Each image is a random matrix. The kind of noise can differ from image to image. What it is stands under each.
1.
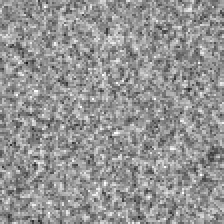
blotchy
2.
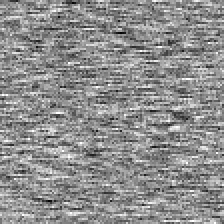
streaked along the rows
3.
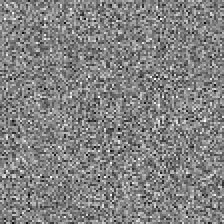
low rank plus noise
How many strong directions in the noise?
five to eight
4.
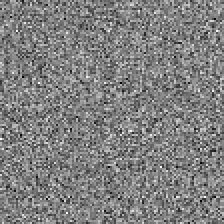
low rank plus noise
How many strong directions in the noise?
two
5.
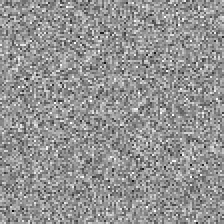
independent entries
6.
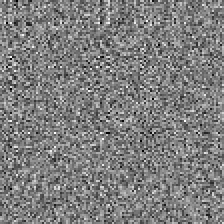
low rank plus noise
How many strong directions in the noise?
one
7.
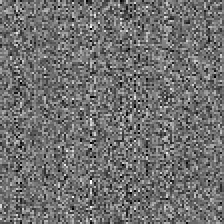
columns of uneven size
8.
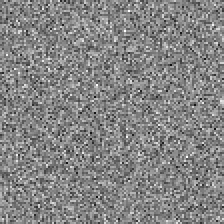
independent entries
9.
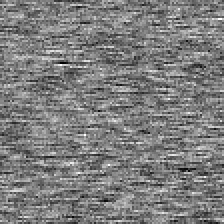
streaked along the rows
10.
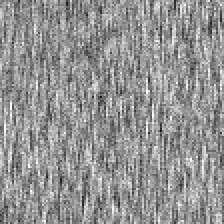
streaked along the columns
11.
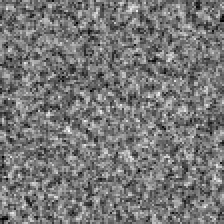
blotchy
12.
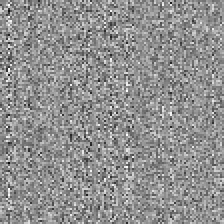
columns of uneven size
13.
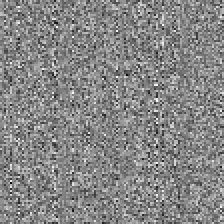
columns of uneven size
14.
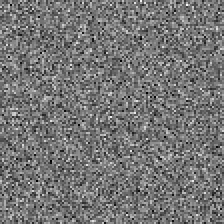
independent entries
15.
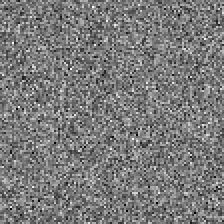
independent entries
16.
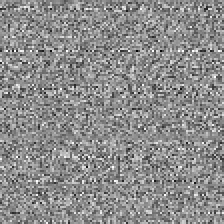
rows of uneven size
